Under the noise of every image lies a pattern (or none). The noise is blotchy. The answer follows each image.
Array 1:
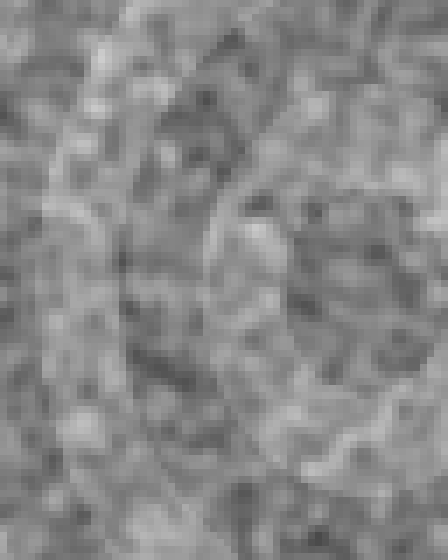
rings round one point
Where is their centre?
middle right
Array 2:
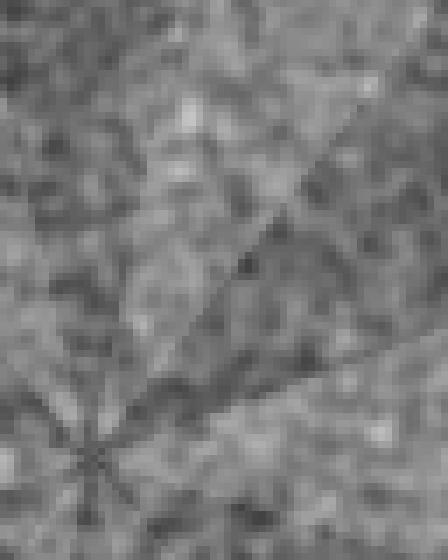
spokes from one point
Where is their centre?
bottom left
